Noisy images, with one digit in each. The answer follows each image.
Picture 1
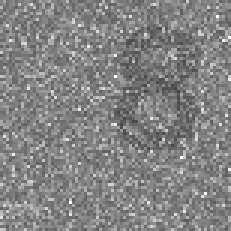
8
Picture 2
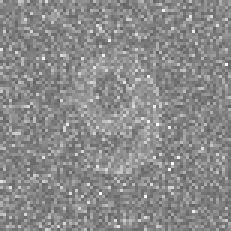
9
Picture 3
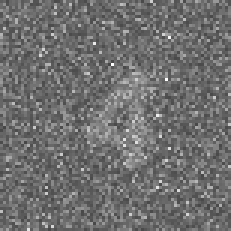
4
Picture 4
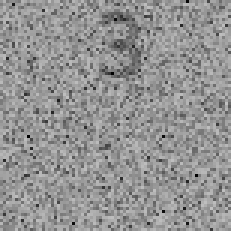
3
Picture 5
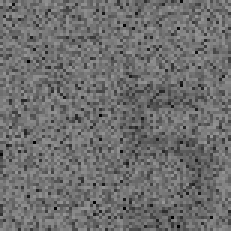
5
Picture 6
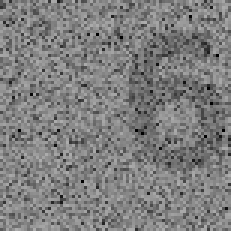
6
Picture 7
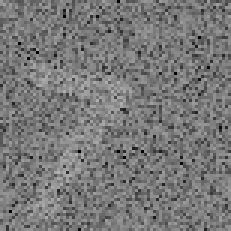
7
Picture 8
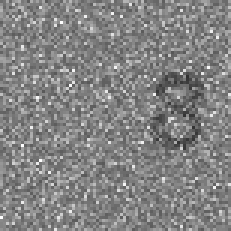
8
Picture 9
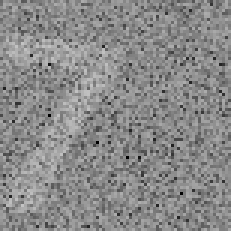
7
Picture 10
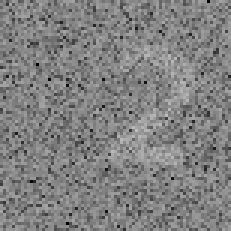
2
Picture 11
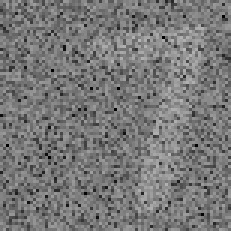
7
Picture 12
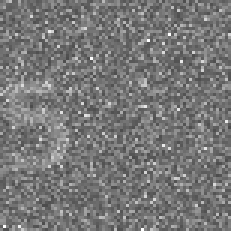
5
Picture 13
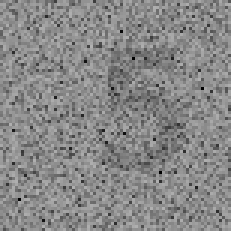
5
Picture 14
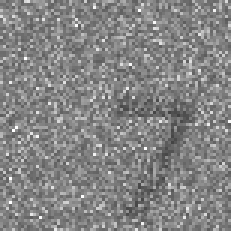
7
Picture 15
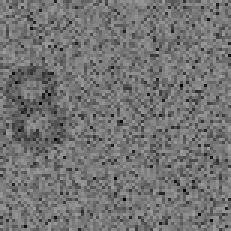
8
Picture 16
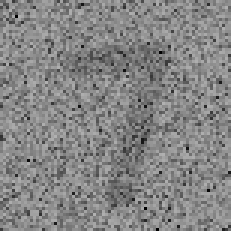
7
